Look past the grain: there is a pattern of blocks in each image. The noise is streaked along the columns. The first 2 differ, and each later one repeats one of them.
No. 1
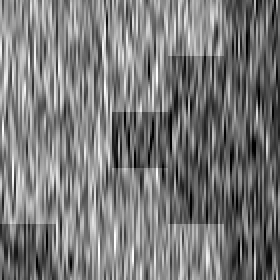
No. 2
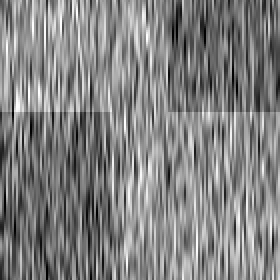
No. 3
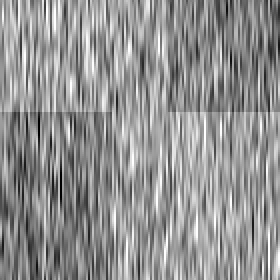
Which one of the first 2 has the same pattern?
2
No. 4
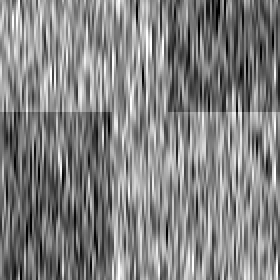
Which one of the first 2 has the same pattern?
2
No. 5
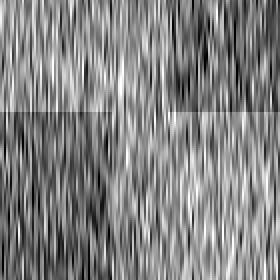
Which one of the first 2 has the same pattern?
2
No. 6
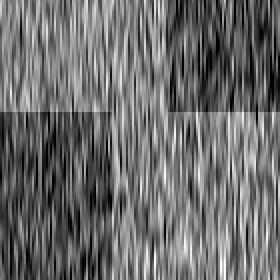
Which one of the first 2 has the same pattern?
2
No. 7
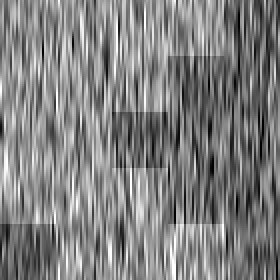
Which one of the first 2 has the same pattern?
1
